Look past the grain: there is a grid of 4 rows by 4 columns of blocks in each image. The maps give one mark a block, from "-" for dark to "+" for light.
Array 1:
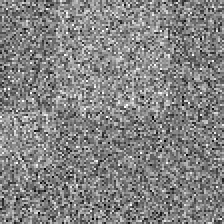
-++-
-++-
+---
----
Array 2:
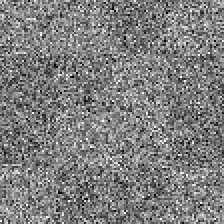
++-+
--+-
-++-
+--+
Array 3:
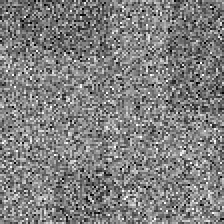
--+-
+++-
++++
+-++
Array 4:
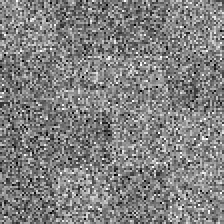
+--+
-++-
--++
-+-+
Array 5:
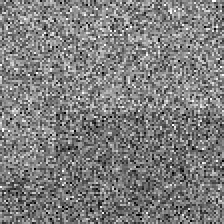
++++
++++
+---
----
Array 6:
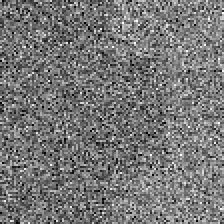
--++
---+
---+
--++
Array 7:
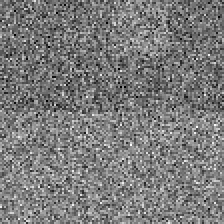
--+-
----
++++
++++
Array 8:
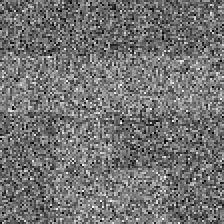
----
++++
-+--
-++-
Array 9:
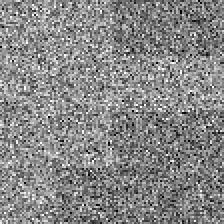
++--
++++
++--
+---
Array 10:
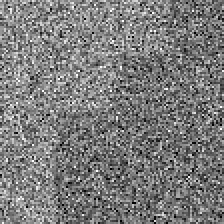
+++-
++--
+---
+---
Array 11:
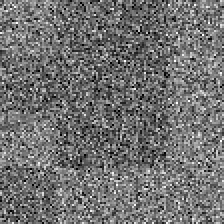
+--+
---+
+--+
-+++
